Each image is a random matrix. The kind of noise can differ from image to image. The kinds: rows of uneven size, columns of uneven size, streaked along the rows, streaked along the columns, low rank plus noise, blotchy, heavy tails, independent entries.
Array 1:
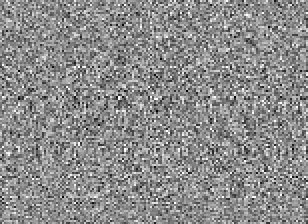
low rank plus noise
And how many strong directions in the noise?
five to eight
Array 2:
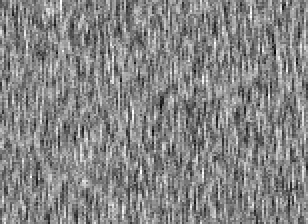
streaked along the columns
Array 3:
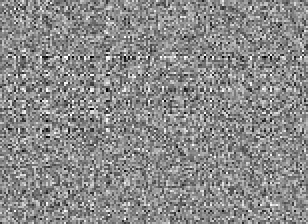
low rank plus noise
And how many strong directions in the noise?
one
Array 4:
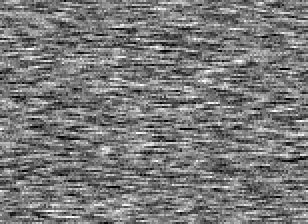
streaked along the rows
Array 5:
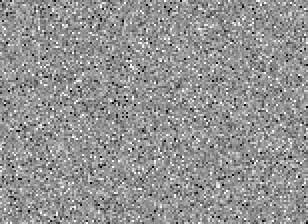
heavy tails
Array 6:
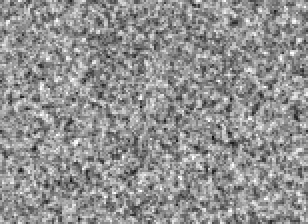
blotchy
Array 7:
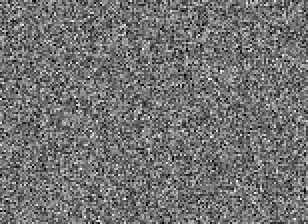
independent entries
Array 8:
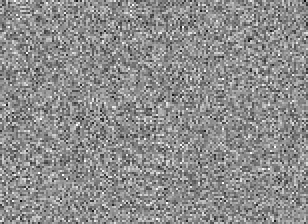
low rank plus noise
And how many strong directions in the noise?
five to eight
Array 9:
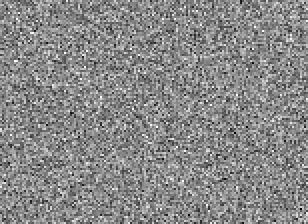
independent entries
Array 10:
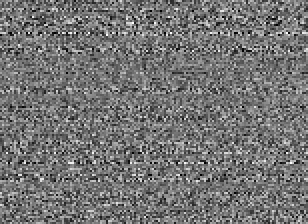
rows of uneven size
